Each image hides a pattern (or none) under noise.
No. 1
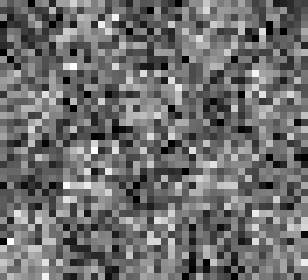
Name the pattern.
a checkerboard
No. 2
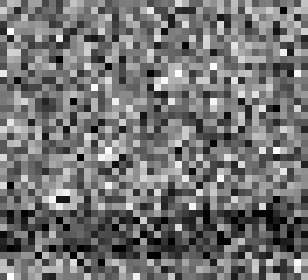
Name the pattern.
one band of rows
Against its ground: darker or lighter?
darker
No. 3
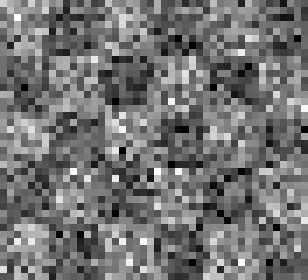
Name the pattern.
a checkerboard
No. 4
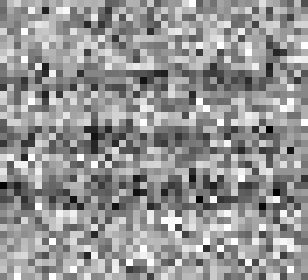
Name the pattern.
bands of rows
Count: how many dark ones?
3
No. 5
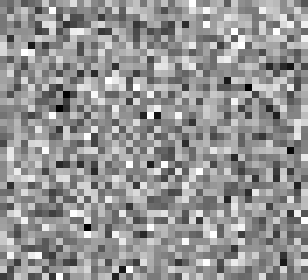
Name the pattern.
only noise
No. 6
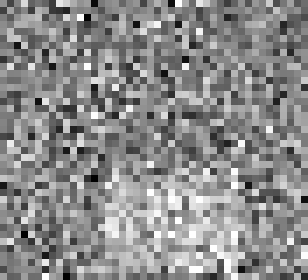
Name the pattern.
one block
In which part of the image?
bottom middle
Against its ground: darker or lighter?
lighter
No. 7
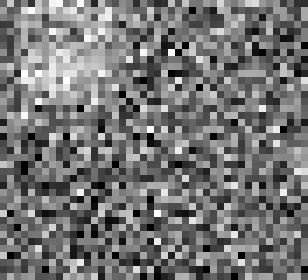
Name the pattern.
one block
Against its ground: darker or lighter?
lighter
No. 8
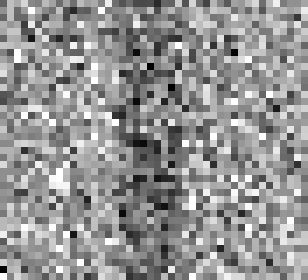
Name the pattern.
one band of columns
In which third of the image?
middle
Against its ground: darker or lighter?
darker
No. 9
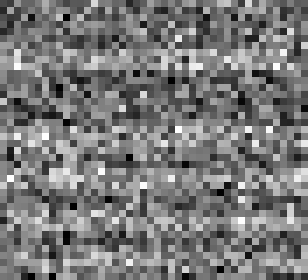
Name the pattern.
bands of rows
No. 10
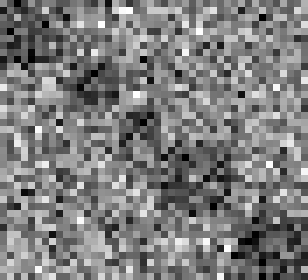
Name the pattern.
blocks along the diagonal
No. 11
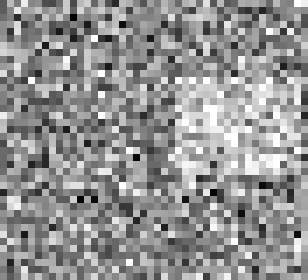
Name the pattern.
one block
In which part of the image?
middle right
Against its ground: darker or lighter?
lighter
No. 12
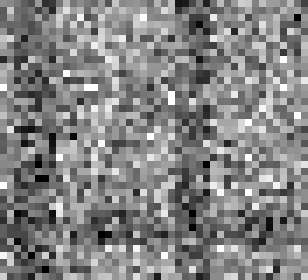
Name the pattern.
bands of rows crossing bands of columns
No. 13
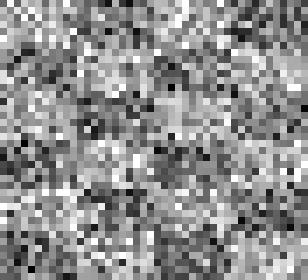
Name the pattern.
a checkerboard
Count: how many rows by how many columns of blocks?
6 by 4
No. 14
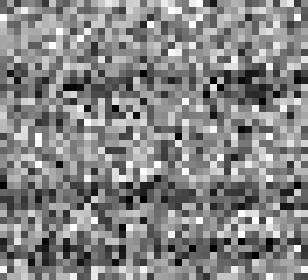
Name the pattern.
bands of rows
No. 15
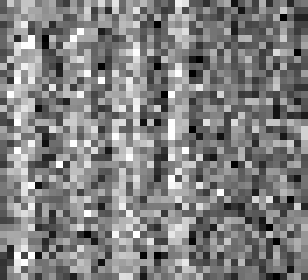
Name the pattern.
bands of columns
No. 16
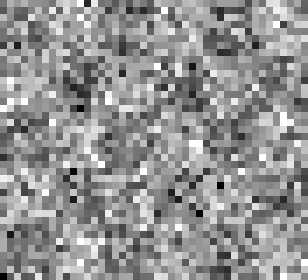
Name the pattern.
a checkerboard
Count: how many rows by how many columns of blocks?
5 by 6
